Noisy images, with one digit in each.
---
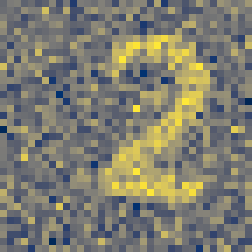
light 2
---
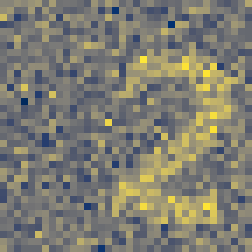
light 2
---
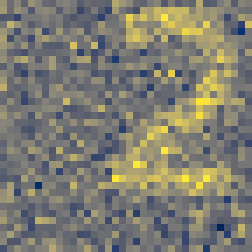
light 2
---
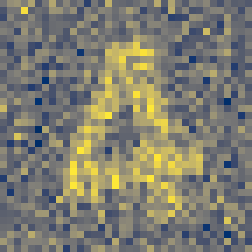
light 4
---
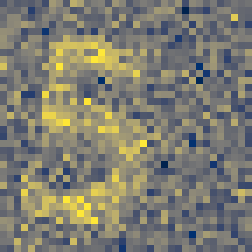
light 5
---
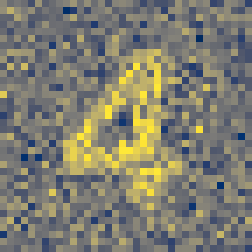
light 4
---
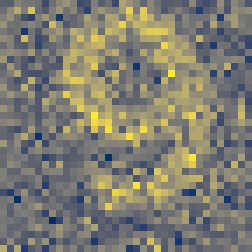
light 9
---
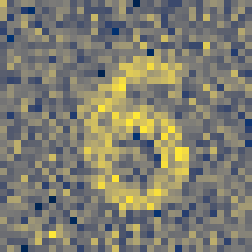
light 6
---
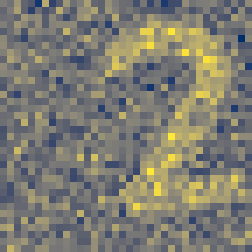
light 2
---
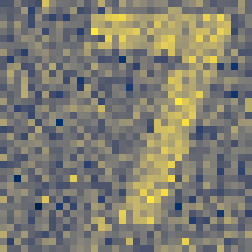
light 7
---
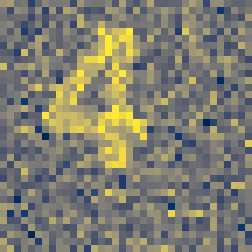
light 4
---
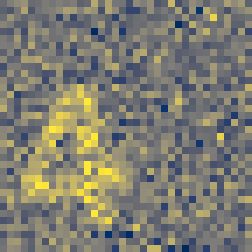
light 4
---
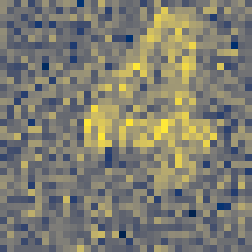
light 4
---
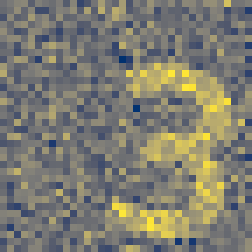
light 3
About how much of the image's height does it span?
two thirds
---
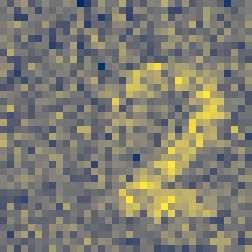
light 2
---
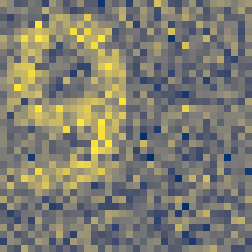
light 9
